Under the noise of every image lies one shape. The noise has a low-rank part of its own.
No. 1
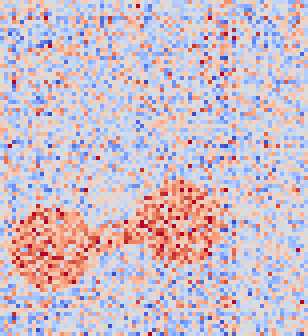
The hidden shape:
dumbbell
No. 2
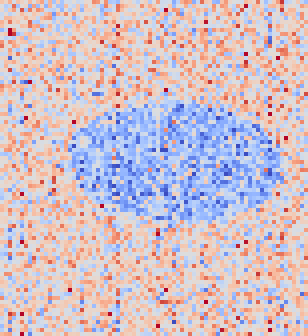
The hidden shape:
ellipse
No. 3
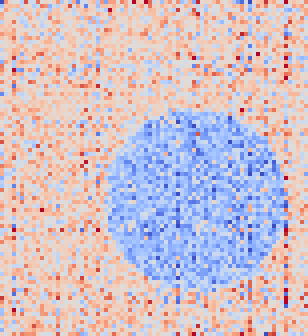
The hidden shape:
disc
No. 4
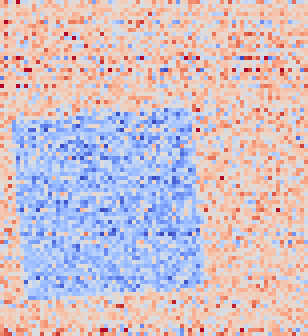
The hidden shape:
square
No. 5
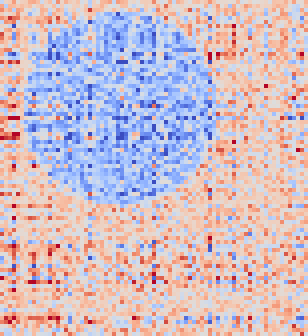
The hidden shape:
disc
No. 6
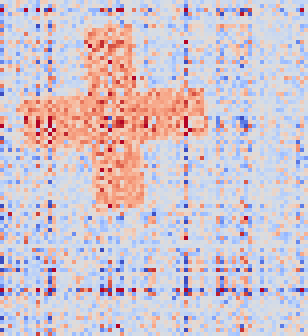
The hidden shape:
cross
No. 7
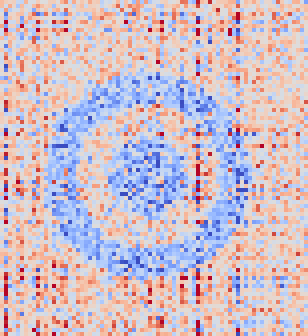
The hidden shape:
bullseye
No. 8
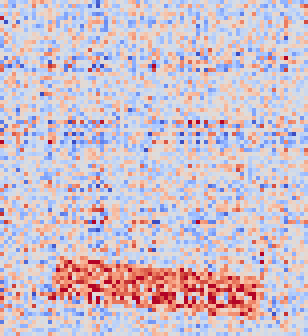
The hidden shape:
bar
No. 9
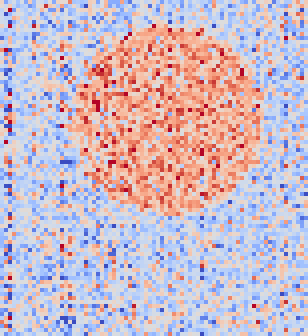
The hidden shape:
disc
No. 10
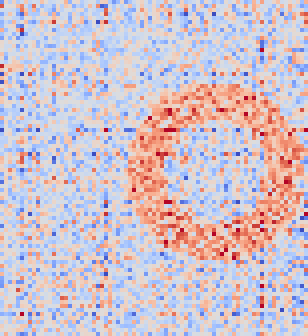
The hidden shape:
ring
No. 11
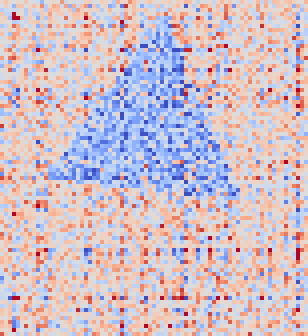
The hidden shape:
triangle
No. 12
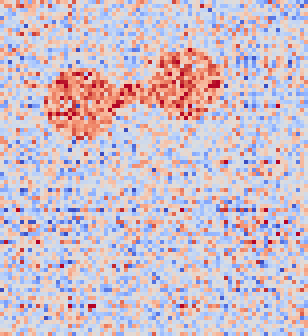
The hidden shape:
dumbbell
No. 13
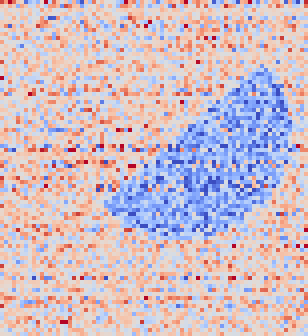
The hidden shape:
half disc
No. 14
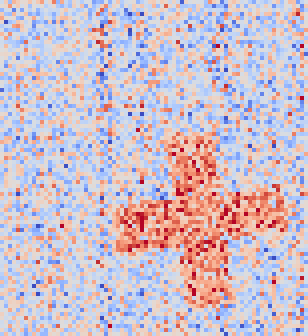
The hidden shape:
cross
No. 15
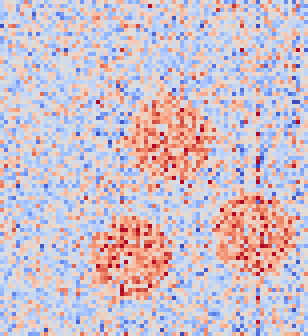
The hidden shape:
three dots
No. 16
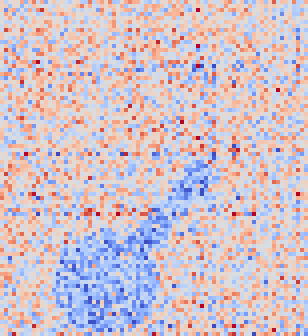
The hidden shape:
lollipop
